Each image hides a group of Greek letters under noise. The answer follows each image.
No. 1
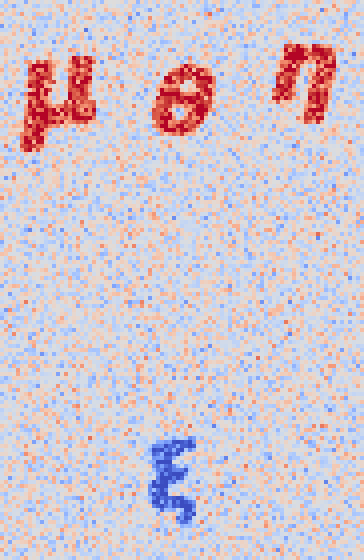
top left: red mu; top middle: red theta; top right: red eta; bottom middle: blue xi
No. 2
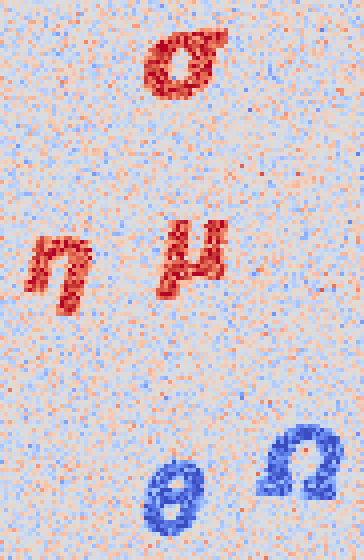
top middle: red sigma; middle left: red eta; centre: red mu; bottom middle: blue theta; bottom right: blue omega
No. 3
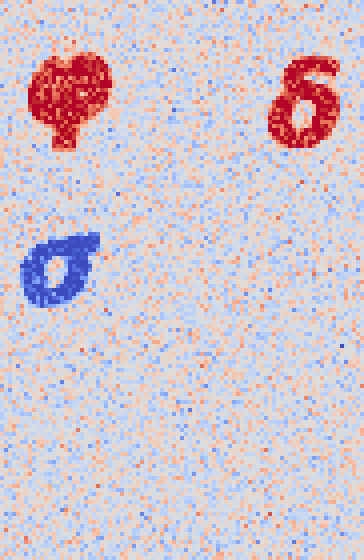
top left: red phi; top right: red delta; middle left: blue sigma
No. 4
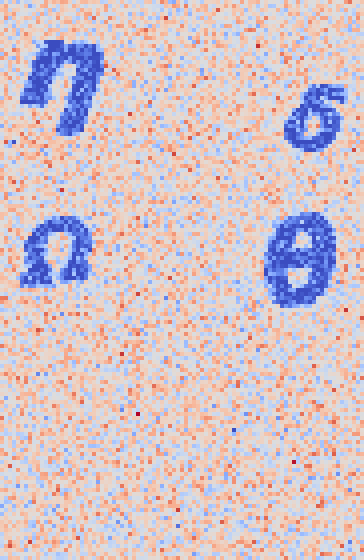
top left: blue eta; top right: blue delta; middle left: blue omega; middle right: blue theta
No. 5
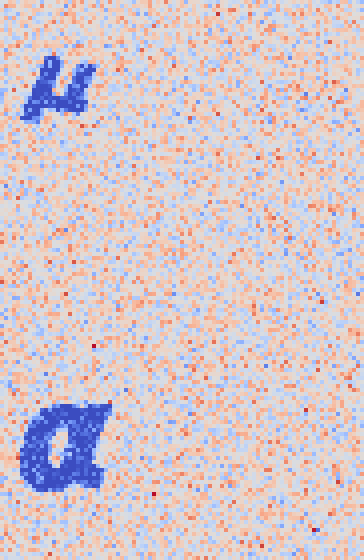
top left: blue mu; bottom left: blue alpha
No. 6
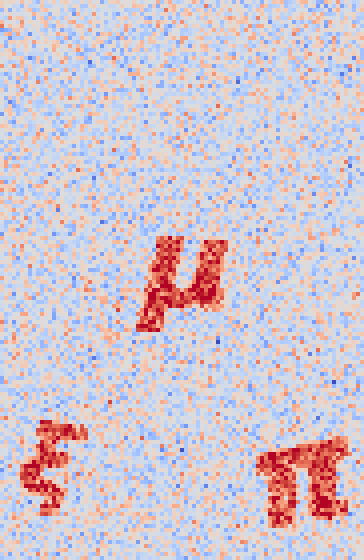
centre: red mu; bottom left: red xi; bottom right: red pi
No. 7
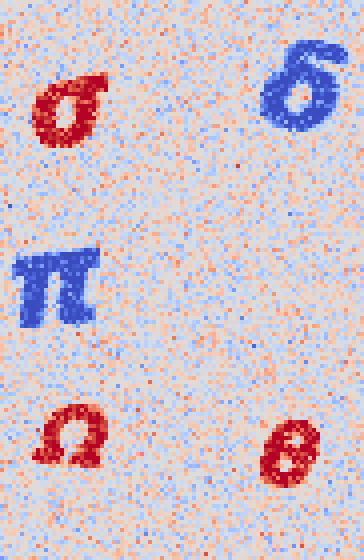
top left: red sigma; top right: blue delta; middle left: blue pi; bottom left: red omega; bottom right: red theta
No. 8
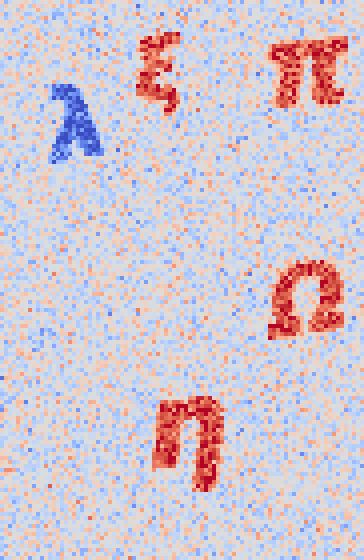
top left: blue lambda; top middle: red xi; top right: red pi; middle right: red omega; bottom middle: red eta
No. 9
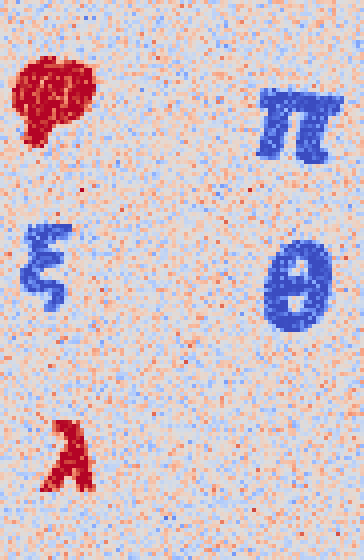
top left: red phi; top right: blue pi; middle left: blue xi; middle right: blue theta; bottom left: red lambda
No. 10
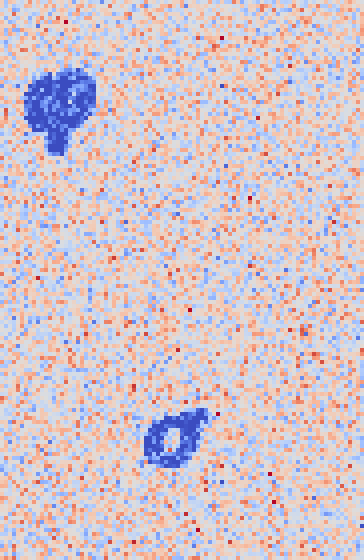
top left: blue phi; bottom middle: blue sigma
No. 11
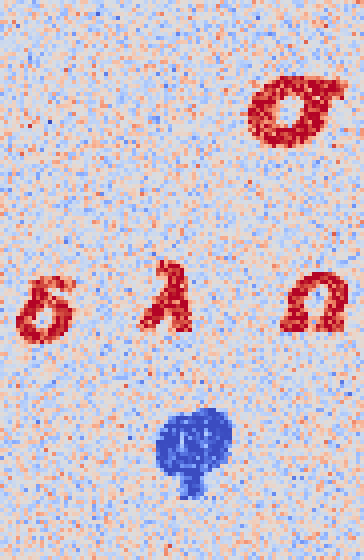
top right: red sigma; middle left: red delta; centre: red lambda; middle right: red omega; bottom middle: blue phi
